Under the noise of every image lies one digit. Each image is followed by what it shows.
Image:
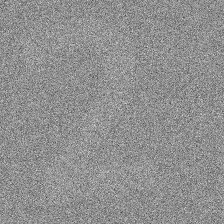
2
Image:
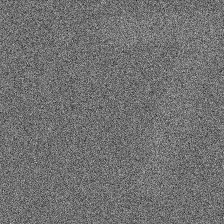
7
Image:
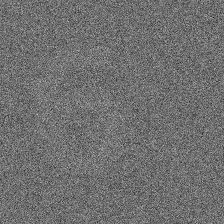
6
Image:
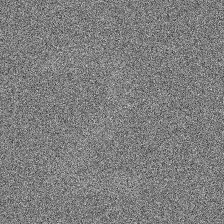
2
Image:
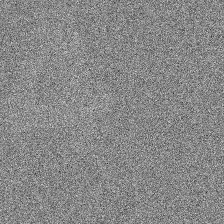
4
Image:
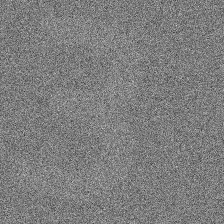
3
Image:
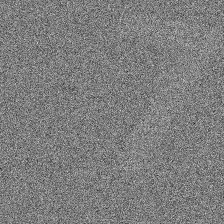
7
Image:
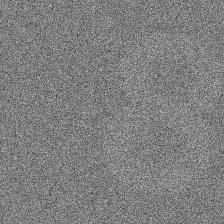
8
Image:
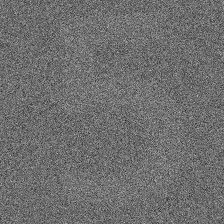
5
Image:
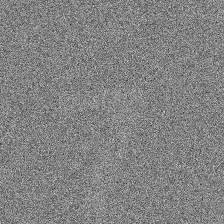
7
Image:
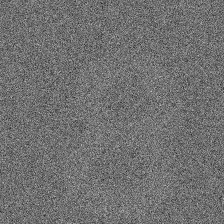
8
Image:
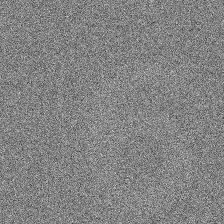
6
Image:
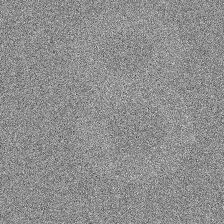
8
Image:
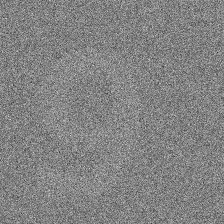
9
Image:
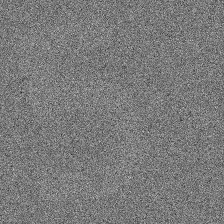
5
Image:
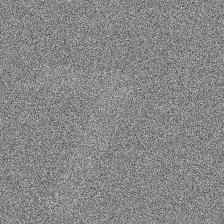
7
